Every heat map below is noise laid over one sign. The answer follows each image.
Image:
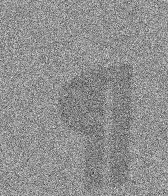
pilcrow
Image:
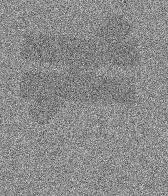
not-equal sign
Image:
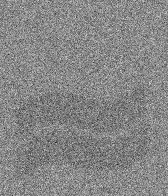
approximately sign
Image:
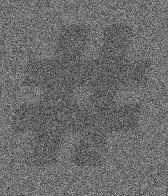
hash sign
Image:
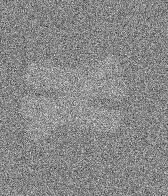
not-equal sign
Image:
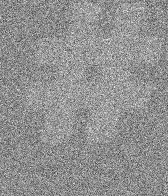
hash sign
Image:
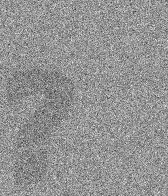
question mark
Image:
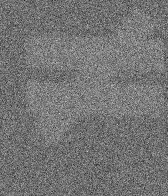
not-equal sign
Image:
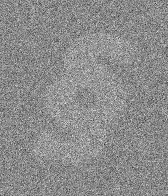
section sign
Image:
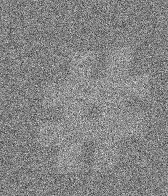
hash sign
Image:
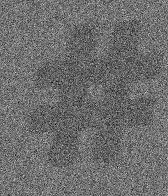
hash sign
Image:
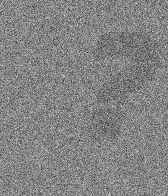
question mark
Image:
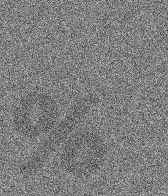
percent sign
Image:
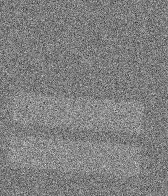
equals sign
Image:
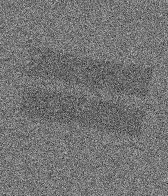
equals sign
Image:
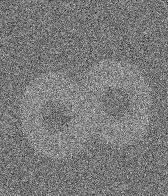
infinity sign
